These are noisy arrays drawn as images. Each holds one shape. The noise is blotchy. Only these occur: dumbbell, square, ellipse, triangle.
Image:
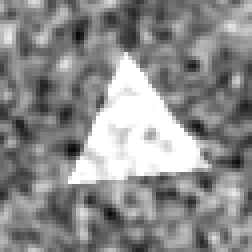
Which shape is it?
triangle
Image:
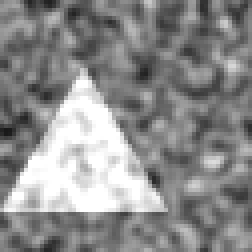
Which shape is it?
triangle
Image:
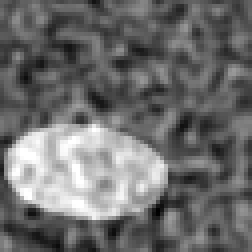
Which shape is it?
ellipse
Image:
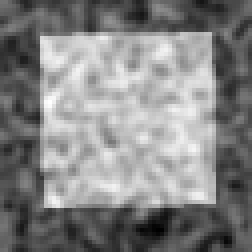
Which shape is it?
square
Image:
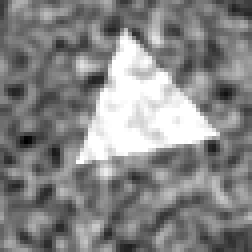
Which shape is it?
triangle
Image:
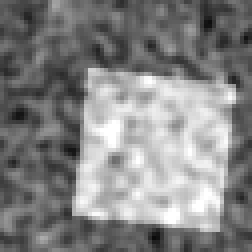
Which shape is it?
square
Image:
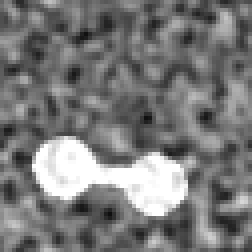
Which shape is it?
dumbbell
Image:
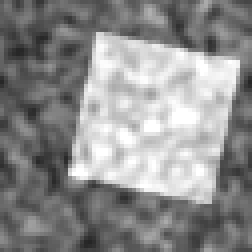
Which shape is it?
square
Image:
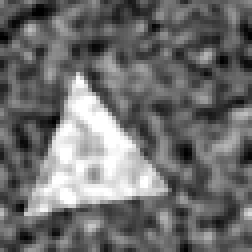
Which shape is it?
triangle
